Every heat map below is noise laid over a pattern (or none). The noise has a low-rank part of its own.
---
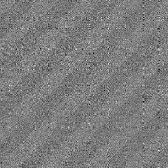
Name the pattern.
diagonal stripes
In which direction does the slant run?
bottom left to top right
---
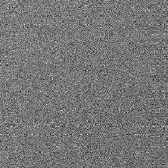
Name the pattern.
a smooth slope
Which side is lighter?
top left
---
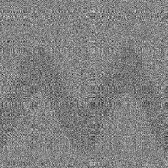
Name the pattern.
a wavy band
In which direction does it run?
left to right
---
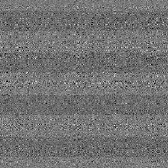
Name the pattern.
horizontal stripes
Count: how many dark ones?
4
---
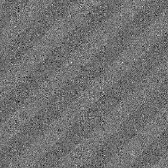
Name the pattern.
diagonal stripes
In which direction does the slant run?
bottom left to top right
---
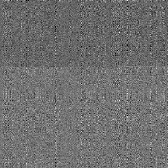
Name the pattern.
a sharp edge
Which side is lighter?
bottom
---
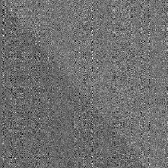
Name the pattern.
a sharp edge
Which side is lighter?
top right
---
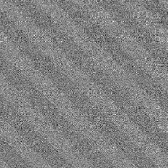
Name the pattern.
diagonal stripes
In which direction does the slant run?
top left to bottom right
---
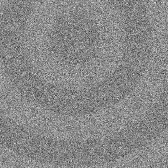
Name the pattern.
rings round one point
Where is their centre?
top middle
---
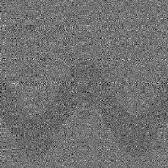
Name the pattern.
a wavy band
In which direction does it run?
left to right
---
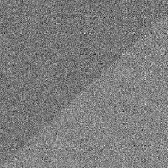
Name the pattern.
a sharp edge
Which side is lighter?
bottom right
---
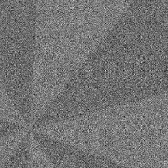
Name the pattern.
spokes from one point
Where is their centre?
bottom left
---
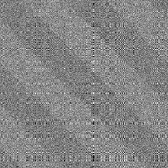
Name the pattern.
diagonal stripes
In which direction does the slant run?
top left to bottom right
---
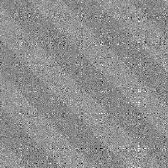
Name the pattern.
diagonal stripes
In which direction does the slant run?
top left to bottom right
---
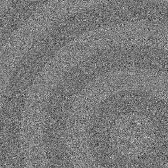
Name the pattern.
rings round one point
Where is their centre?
bottom right
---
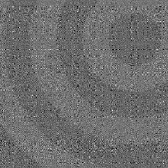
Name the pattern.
rings round one point
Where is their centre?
top right
